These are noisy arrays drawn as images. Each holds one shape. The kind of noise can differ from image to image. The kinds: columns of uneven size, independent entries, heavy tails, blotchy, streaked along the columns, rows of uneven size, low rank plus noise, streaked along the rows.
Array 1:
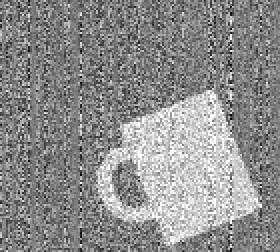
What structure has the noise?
columns of uneven size
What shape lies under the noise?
cup
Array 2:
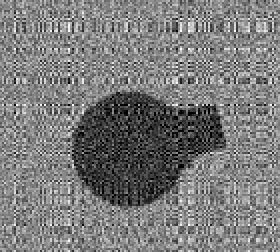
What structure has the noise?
low rank plus noise
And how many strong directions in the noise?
one
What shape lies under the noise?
light bulb
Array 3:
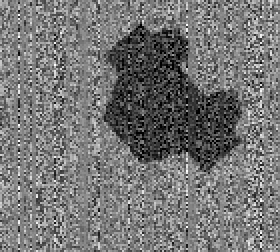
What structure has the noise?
columns of uneven size
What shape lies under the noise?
car
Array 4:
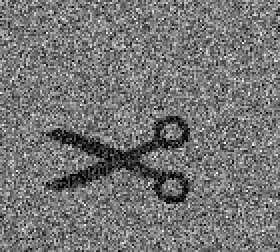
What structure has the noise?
independent entries
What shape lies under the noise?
pair of scissors
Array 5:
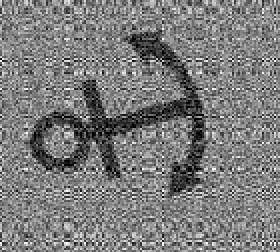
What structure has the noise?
low rank plus noise
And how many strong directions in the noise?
one
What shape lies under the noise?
anchor
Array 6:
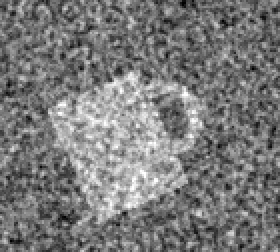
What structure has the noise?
blotchy
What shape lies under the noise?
cup
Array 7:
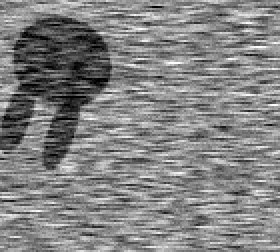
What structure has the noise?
streaked along the rows
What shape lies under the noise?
rabbit's head
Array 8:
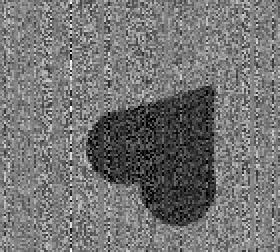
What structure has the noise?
columns of uneven size
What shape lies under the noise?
heart
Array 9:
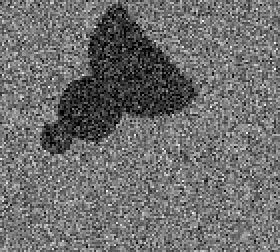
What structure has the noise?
independent entries
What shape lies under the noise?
chess pawn
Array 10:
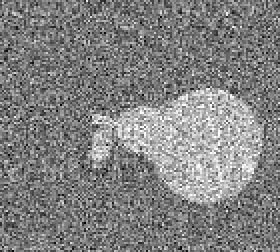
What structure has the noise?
low rank plus noise
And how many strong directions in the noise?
five to eight
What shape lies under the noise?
pear
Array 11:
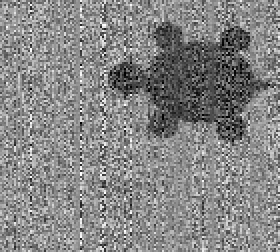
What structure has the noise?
columns of uneven size
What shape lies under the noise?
turtle
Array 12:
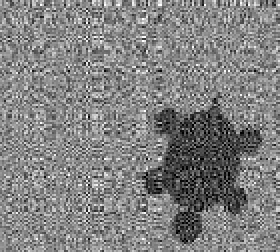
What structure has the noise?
low rank plus noise
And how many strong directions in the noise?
two
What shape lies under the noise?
turtle
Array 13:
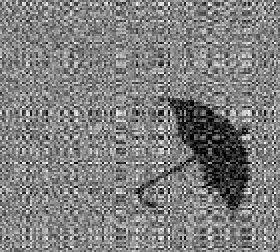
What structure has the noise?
low rank plus noise
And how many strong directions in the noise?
one
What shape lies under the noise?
umbrella
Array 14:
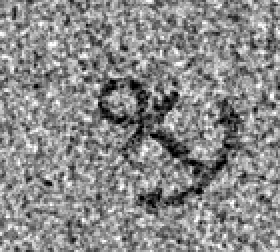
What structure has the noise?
blotchy
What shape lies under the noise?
anchor
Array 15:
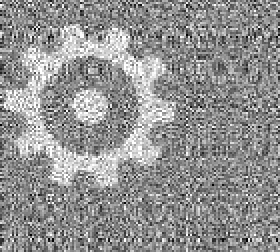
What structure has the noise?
low rank plus noise
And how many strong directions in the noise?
three or four
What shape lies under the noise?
gear
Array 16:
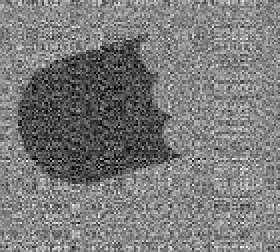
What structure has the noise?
low rank plus noise
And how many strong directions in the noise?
three or four
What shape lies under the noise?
ghost
